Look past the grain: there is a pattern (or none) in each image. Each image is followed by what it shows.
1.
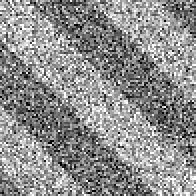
diagonal stripes
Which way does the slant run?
top left to bottom right
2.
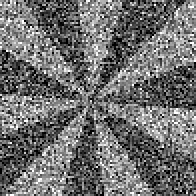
spokes from one point
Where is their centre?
centre
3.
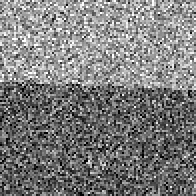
a sharp edge
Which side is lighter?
top
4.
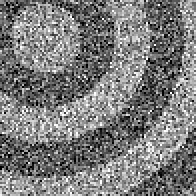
rings round one point
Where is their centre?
top left
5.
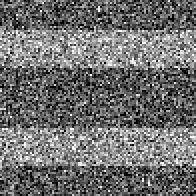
horizontal stripes
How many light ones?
2
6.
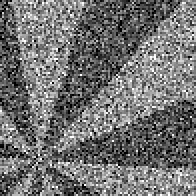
spokes from one point
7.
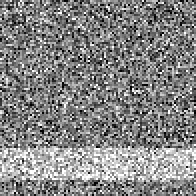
one horizontal stripe
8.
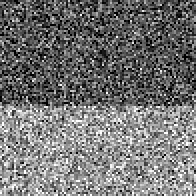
a sharp edge
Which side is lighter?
bottom
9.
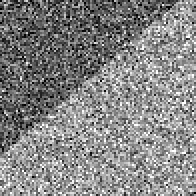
a sharp edge
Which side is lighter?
bottom right
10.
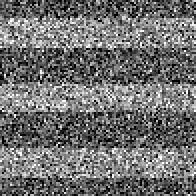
horizontal stripes
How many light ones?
3
